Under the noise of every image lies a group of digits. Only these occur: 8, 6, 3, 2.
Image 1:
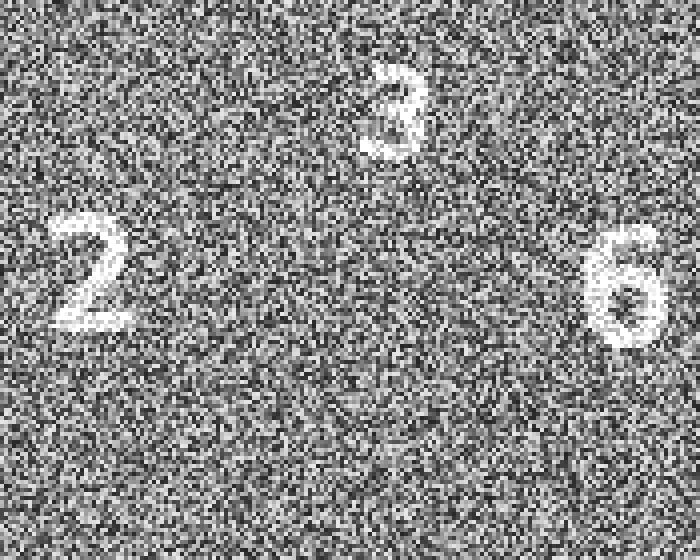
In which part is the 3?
top middle
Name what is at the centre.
nothing
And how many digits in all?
3
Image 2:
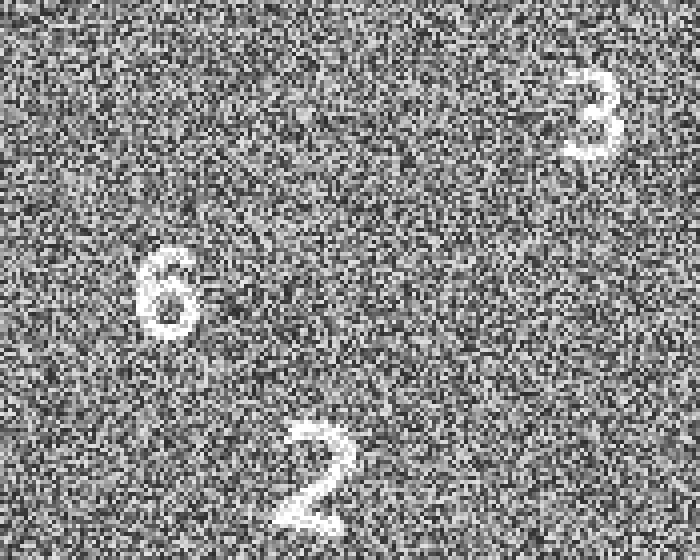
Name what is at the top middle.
nothing
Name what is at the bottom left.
nothing
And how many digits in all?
3
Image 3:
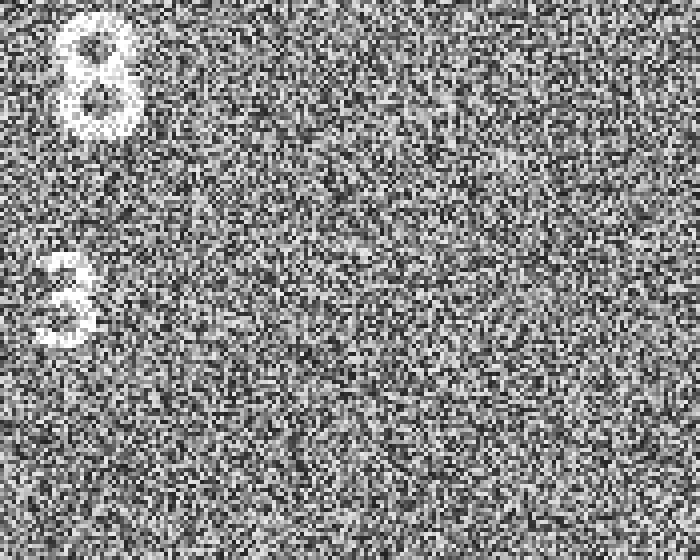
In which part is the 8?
top left
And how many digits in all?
2
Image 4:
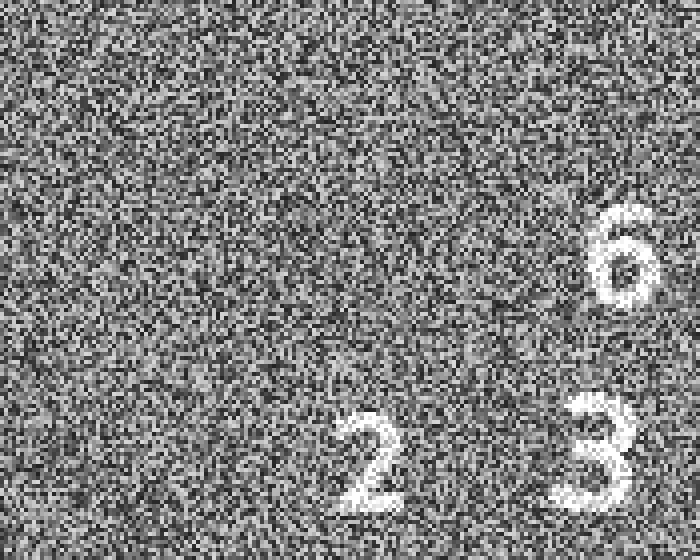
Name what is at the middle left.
nothing
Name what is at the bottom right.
3
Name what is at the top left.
nothing
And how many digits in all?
3
